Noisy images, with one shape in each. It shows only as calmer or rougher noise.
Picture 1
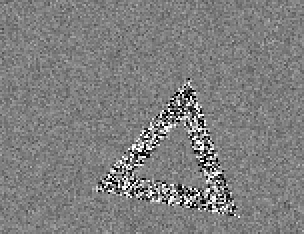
triangle frame
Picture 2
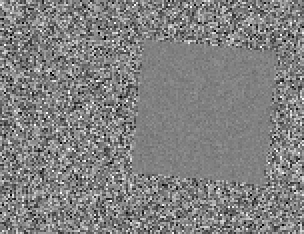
square
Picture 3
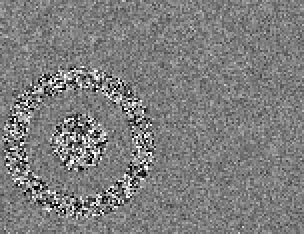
bullseye
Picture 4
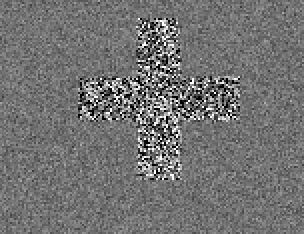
cross
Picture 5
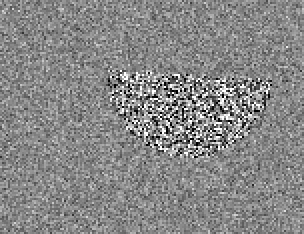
half disc
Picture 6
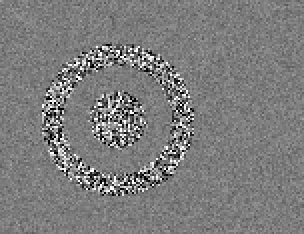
bullseye
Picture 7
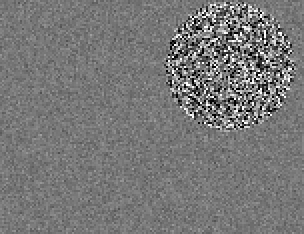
disc
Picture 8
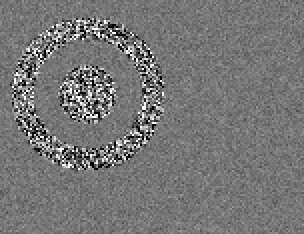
bullseye
